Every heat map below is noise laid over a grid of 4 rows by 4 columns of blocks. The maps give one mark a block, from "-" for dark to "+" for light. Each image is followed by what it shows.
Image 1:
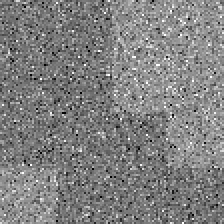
- - + +
- - + +
- - - +
+ - - -
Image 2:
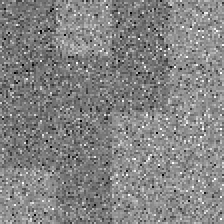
- + - +
- - - +
- - + +
+ - + +
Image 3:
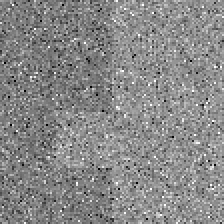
- - + +
- - + +
- + + +
- - + +
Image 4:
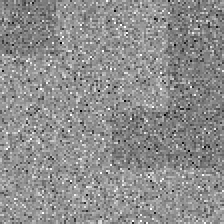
- + + -
+ + + -
+ + - -
+ + + +
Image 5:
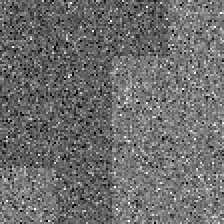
- - - +
- - + +
- - + +
+ - + +
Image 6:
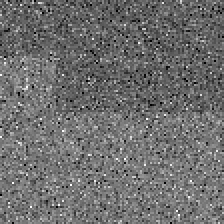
- - - -
+ - - -
+ + + +
+ + + +
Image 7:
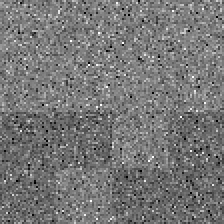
+ + + +
+ + + +
- - + -
- + - -
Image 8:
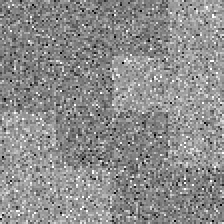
- - - +
- - + +
+ - - +
+ + - -
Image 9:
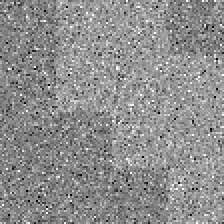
- + + -
- + + +
- - + +
- - - +
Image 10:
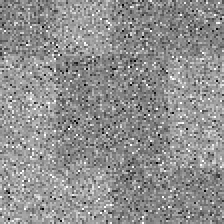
- + - -
+ - - +
+ - - +
+ + - -
